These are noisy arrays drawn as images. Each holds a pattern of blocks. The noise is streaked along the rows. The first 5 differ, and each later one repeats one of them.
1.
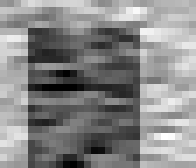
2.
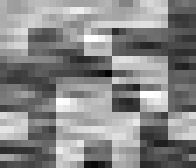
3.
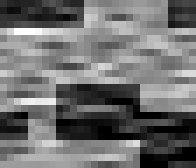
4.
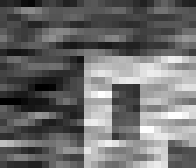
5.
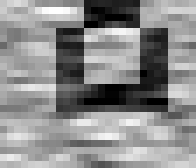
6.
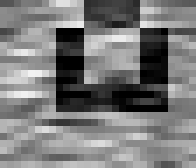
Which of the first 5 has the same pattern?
5
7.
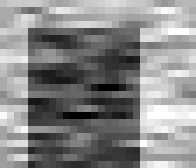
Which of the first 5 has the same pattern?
1
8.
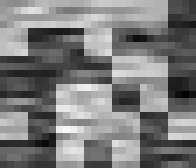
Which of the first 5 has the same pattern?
2
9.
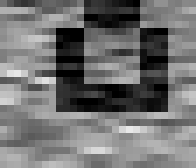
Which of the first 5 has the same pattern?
5
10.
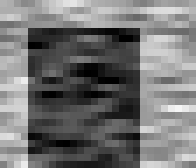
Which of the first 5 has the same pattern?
1
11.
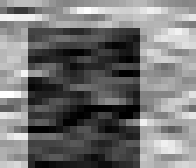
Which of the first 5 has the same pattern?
1
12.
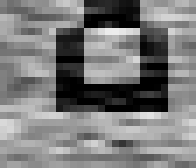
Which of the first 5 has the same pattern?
5
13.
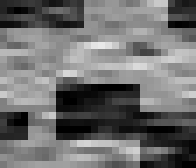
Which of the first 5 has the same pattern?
3
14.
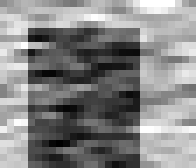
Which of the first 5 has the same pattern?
1
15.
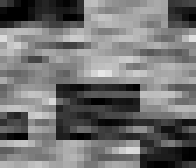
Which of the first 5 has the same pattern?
3
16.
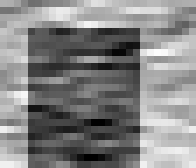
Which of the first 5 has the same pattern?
1
